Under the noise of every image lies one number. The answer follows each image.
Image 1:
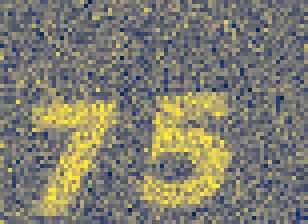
75
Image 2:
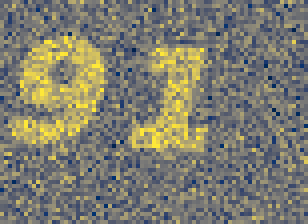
91
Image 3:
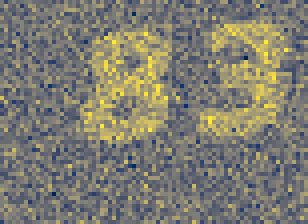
83
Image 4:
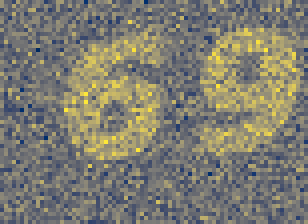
69
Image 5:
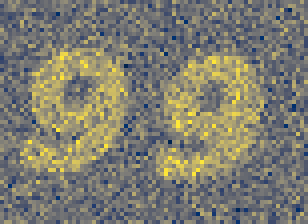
99
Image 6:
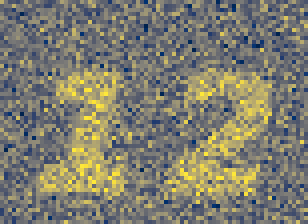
12
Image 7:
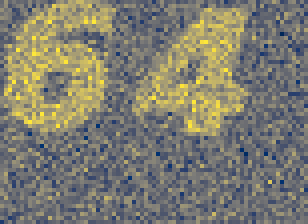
64
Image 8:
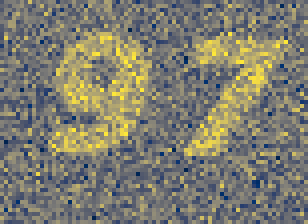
97
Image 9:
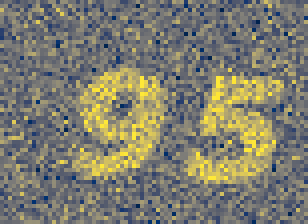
95
